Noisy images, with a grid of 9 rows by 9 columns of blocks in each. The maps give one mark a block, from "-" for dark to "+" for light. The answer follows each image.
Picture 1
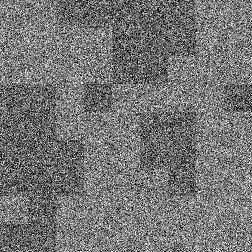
++-----++
++++---++
++++--+++
--+-++++-
--+++--++
---++--++
---+++-++
+-+++++++
--+++++++
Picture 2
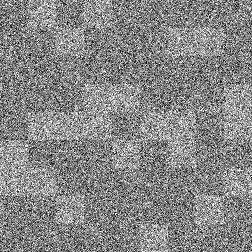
-+-+-----
--+---++-
---------
---++---+
-+++-++-+
+---+-+--
++------+
--+----+-
-----+---
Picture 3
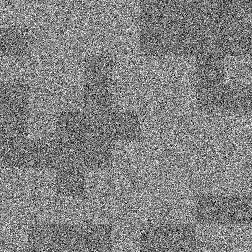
+++++----
-++++----
+++-+++-+
-++-+++--
-+---++++
----+++++
++-++++++
+++++++--
+---+--++
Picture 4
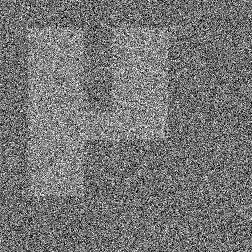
---------
-++-++---
-++-++---
-++-++---
-+++++---
-++------
-++------
---------
---------
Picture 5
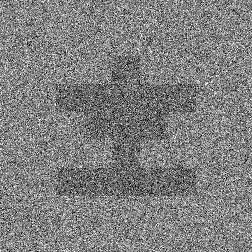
+++++++++
+++++++++
++++-++++
++-----++
+++---+++
++++-++++
++-----++
+++++++++
+++++++++
